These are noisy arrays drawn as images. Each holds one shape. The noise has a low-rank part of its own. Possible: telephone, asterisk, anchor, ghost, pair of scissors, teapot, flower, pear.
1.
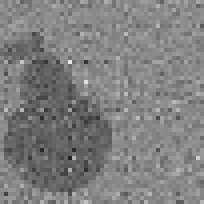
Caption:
dark pear
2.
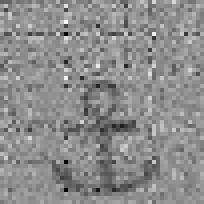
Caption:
dark anchor
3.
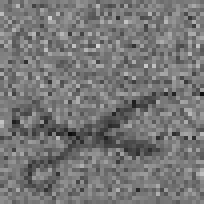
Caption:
dark pair of scissors
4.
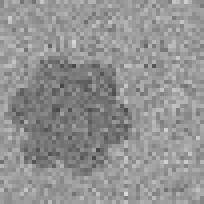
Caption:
dark flower
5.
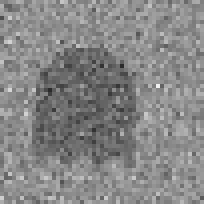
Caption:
dark ghost
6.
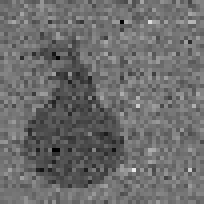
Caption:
dark pear
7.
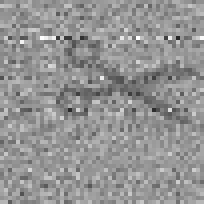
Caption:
dark pair of scissors
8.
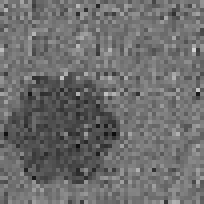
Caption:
dark flower
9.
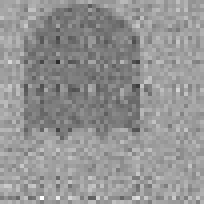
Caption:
dark ghost
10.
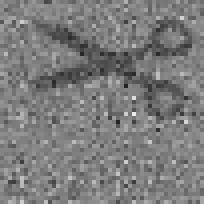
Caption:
dark pair of scissors
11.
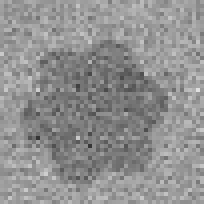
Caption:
dark flower
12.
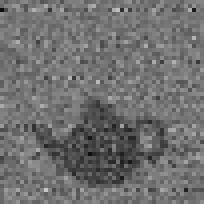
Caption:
dark teapot
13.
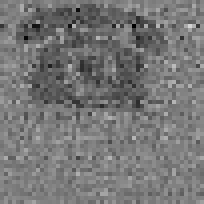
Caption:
dark telephone
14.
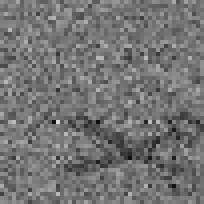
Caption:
dark pair of scissors
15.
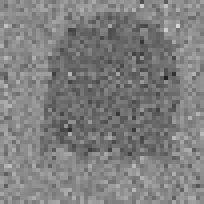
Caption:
dark ghost
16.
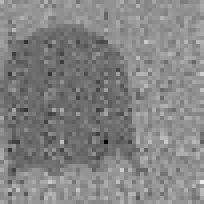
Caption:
dark ghost
